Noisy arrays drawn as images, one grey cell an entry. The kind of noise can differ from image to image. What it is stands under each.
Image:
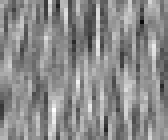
streaked along the columns
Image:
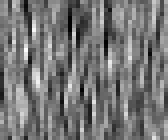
streaked along the columns
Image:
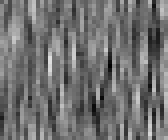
streaked along the columns
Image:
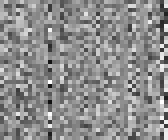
columns of uneven size
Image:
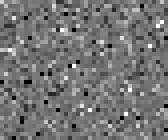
heavy tails
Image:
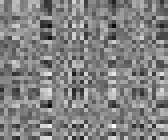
low rank plus noise
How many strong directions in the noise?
one
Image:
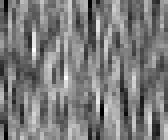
streaked along the columns
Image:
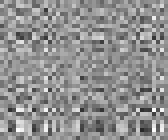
low rank plus noise
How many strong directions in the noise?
one
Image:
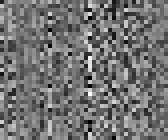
columns of uneven size
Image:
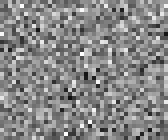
independent entries
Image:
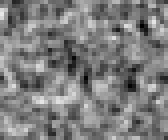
blotchy
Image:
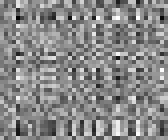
low rank plus noise
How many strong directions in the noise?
one
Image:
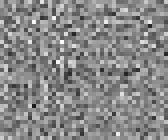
low rank plus noise
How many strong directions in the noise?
five to eight
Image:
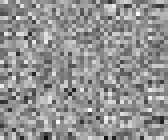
low rank plus noise
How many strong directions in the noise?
three or four
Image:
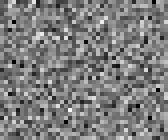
independent entries
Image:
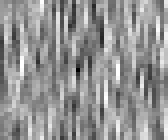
streaked along the columns
